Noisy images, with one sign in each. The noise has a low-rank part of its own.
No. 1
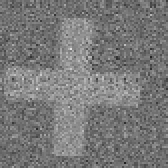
plus sign
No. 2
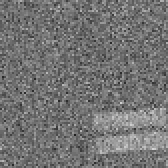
equals sign
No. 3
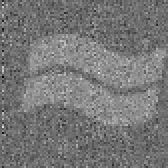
approximately sign
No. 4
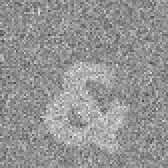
ampersand
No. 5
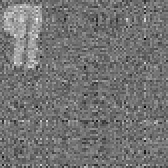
pilcrow
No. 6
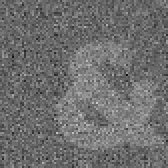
ampersand
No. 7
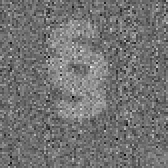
section sign
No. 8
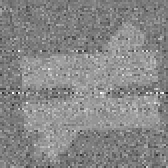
not-equal sign
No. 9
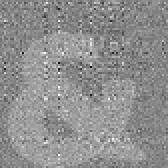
ampersand
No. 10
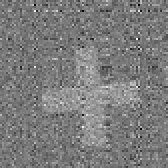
plus sign
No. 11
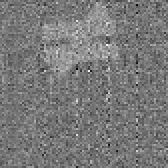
not-equal sign
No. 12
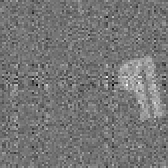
pilcrow
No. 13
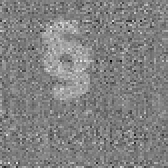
section sign
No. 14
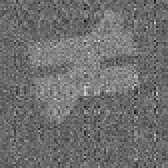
not-equal sign
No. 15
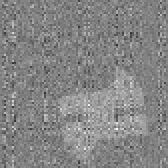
not-equal sign
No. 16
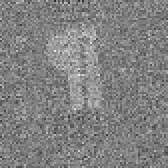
pilcrow
